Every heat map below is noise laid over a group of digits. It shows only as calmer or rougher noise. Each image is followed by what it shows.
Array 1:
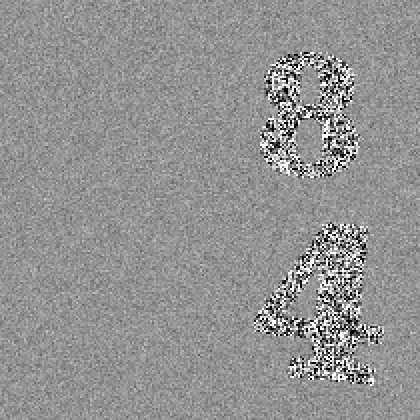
top right: rough 8; bottom right: rough 4
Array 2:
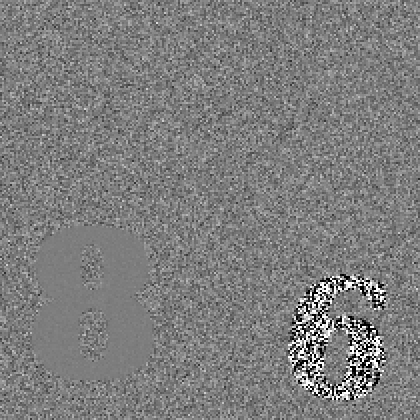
bottom left: calm 8; bottom right: rough 6
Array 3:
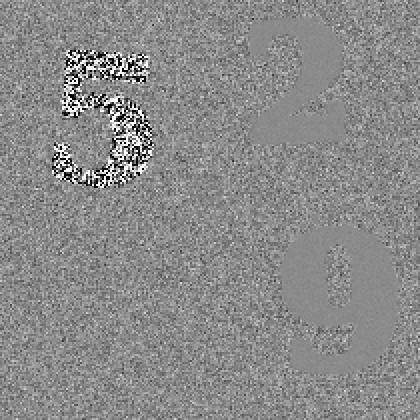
top left: rough 5; top right: calm 2; bottom right: calm 9
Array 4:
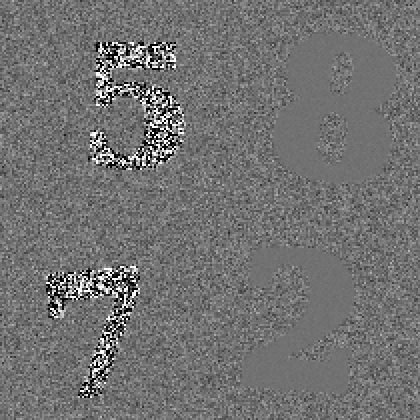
top left: rough 5; top right: calm 8; bottom left: rough 7; bottom right: calm 2
